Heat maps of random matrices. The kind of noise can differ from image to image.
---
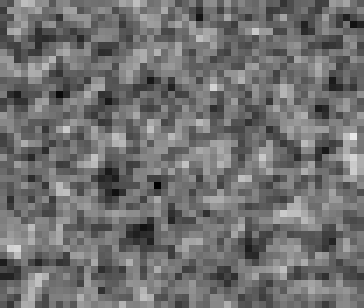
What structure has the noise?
blotchy
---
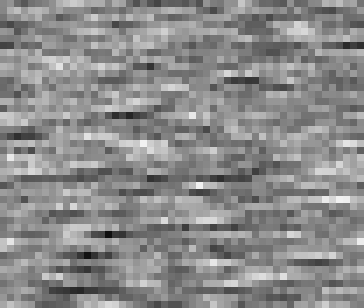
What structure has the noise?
streaked along the rows
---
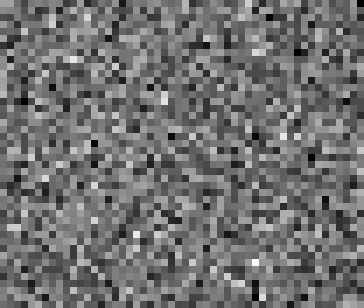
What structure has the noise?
independent entries
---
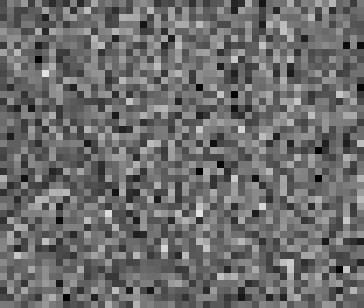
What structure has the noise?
independent entries
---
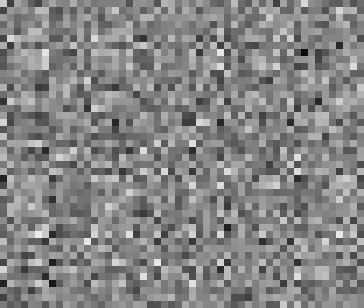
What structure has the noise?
low rank plus noise
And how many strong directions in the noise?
one
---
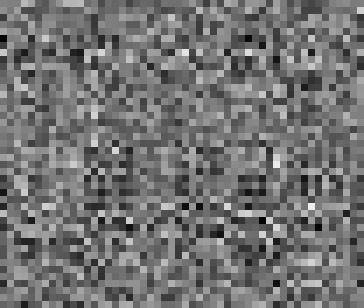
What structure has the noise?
low rank plus noise
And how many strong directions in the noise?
three or four
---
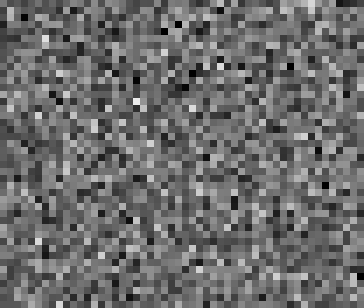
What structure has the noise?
independent entries
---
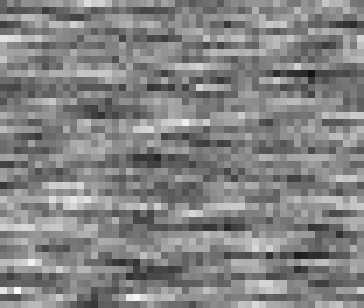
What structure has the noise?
streaked along the rows
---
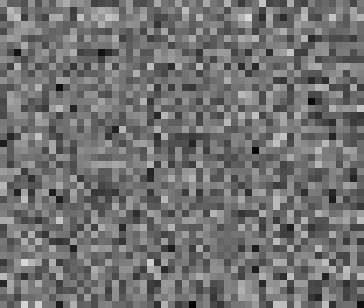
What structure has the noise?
low rank plus noise
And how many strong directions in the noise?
three or four
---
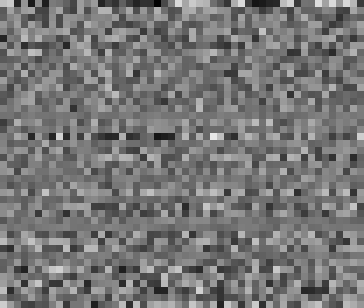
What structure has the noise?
rows of uneven size
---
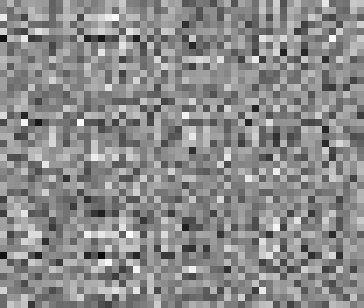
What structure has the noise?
low rank plus noise
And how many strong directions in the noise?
two
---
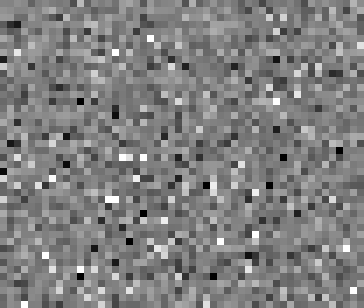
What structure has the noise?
heavy tails
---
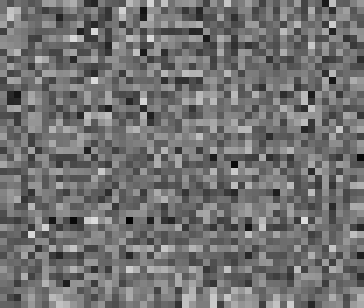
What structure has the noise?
low rank plus noise
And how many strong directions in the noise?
three or four
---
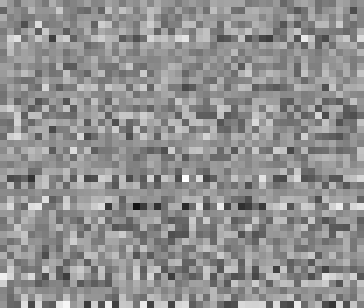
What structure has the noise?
rows of uneven size
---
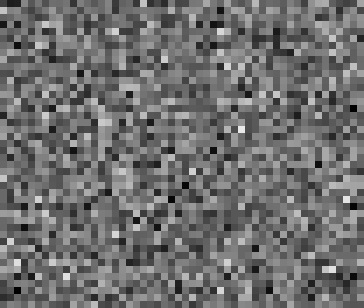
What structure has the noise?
independent entries
